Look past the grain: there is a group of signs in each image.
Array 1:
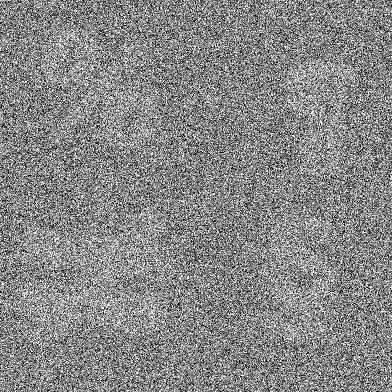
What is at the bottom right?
section sign
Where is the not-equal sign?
bottom left
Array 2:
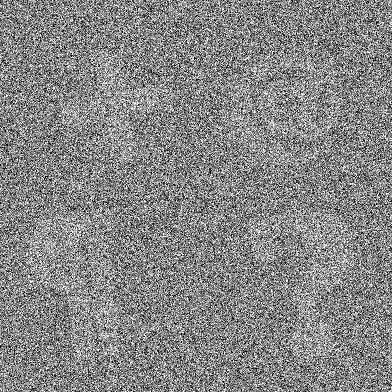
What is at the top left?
plus sign
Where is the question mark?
bottom right
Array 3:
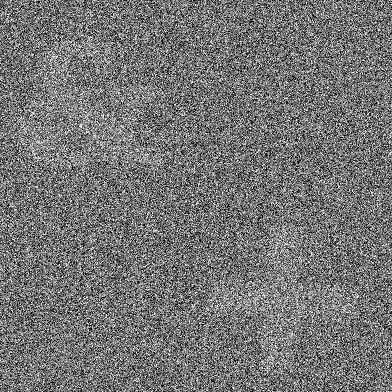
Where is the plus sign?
bottom right
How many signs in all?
2
